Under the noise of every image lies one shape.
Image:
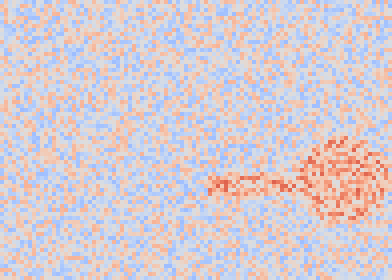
red lollipop
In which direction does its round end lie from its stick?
right
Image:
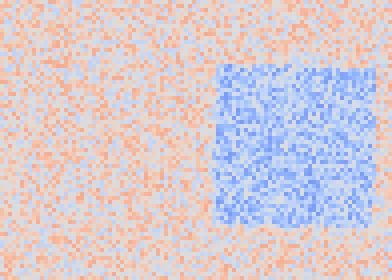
blue square
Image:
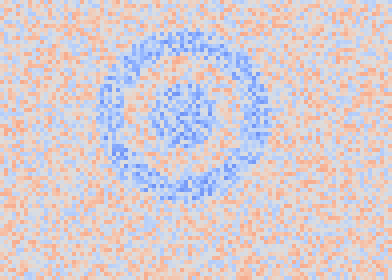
blue bullseye
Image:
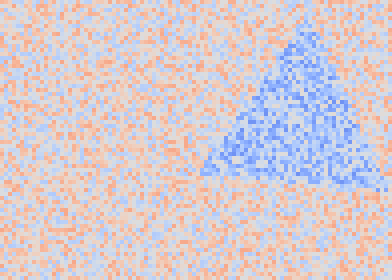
blue triangle
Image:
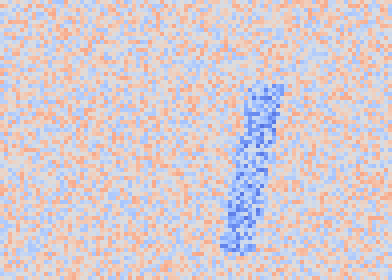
blue bar
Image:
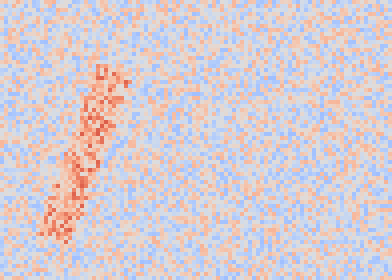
red bar
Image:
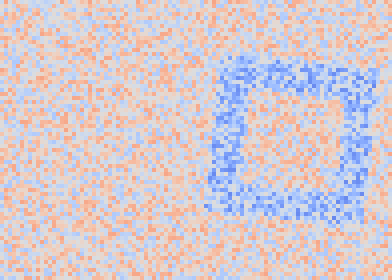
blue square frame
